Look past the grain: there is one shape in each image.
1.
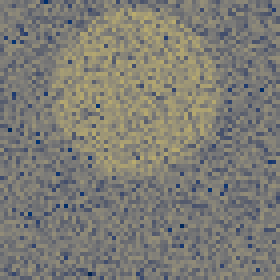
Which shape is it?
disc
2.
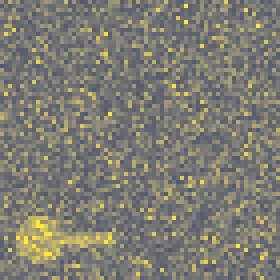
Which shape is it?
lollipop
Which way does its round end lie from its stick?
left
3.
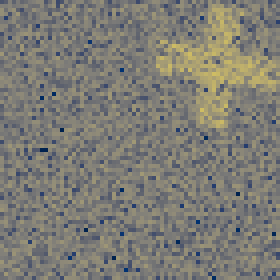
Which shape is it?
cross
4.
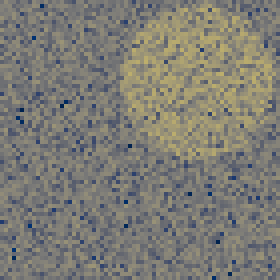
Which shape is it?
disc
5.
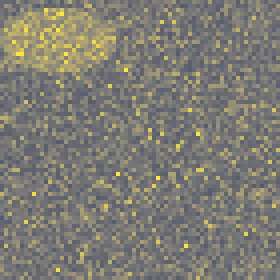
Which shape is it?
ellipse
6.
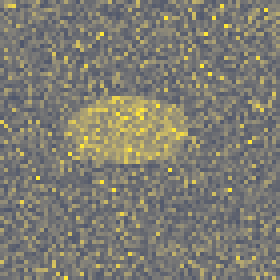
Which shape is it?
ellipse
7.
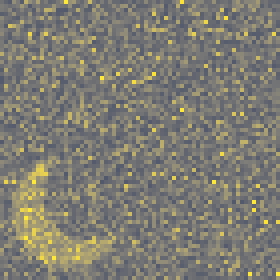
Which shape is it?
crescent
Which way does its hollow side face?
up and right
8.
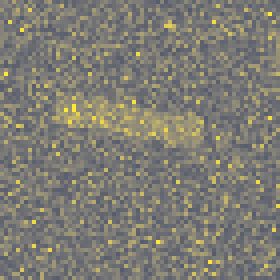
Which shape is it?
bar
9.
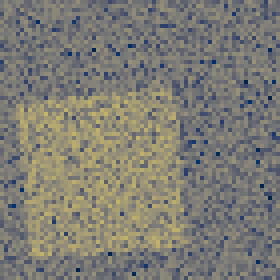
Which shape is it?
square
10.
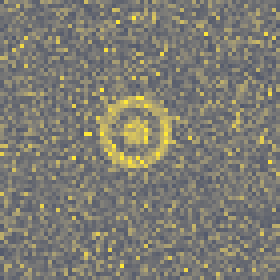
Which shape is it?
bullseye
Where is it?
centre
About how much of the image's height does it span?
a quarter
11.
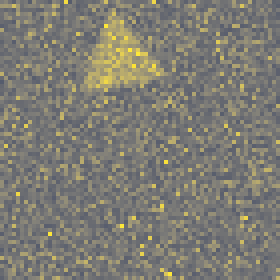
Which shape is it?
triangle
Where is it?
top middle
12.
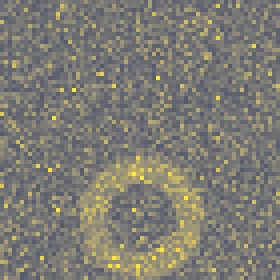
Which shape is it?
ring
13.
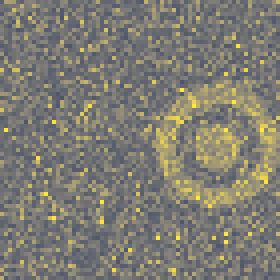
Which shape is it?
bullseye
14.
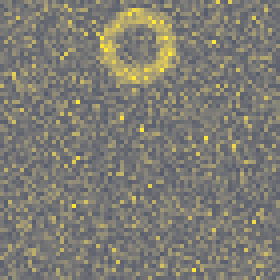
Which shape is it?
ring
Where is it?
top middle
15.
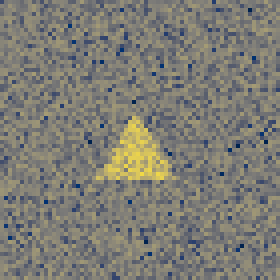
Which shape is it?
triangle
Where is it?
centre
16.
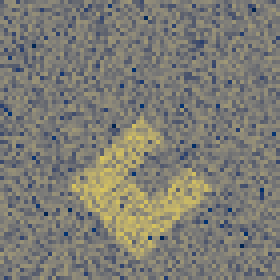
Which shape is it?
square with a notch
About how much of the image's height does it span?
half
